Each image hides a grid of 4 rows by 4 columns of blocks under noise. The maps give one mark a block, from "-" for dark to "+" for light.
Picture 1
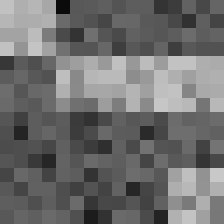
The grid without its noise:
+ - - -
- + + +
- - - -
- - - +
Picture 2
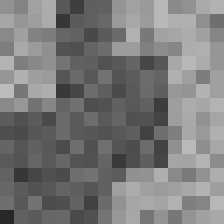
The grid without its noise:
+ - + +
+ - - +
- - - +
- - + +
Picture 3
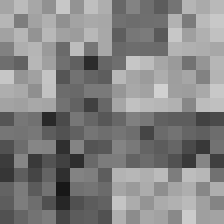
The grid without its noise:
+ + - +
+ - + +
- - - -
- - + +
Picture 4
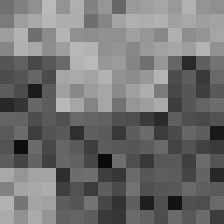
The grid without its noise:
+ + + +
- + + -
- - - -
+ - - -
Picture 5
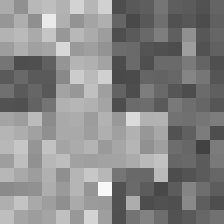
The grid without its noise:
+ + - -
- + - -
+ + + -
+ + - -
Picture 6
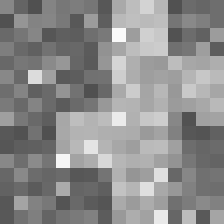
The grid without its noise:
- - + -
- - + +
- + + -
- - + -
